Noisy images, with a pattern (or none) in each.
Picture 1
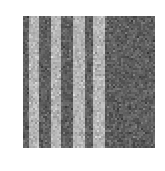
bands of columns
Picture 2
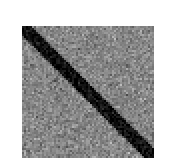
a diagonal band
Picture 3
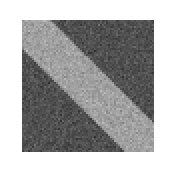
a diagonal band
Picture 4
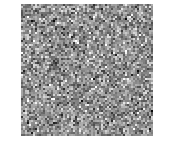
only noise
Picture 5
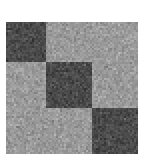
blocks along the diagonal
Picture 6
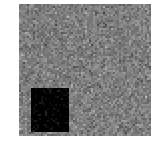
one block
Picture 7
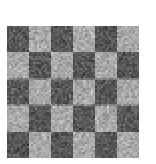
a checkerboard
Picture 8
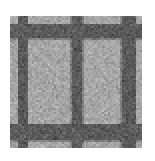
bands of rows crossing bands of columns
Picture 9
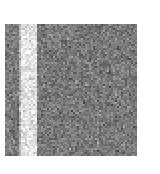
one band of columns
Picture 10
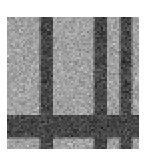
bands of rows crossing bands of columns
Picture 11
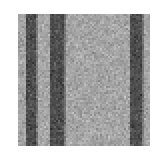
bands of columns
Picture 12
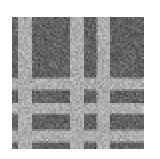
bands of rows crossing bands of columns
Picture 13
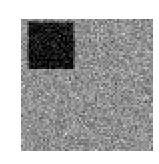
one block
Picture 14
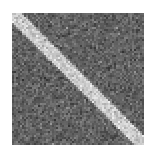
a diagonal band
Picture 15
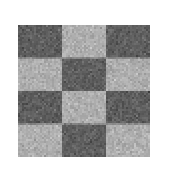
a checkerboard
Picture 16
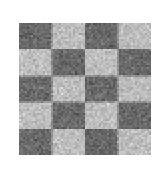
a checkerboard
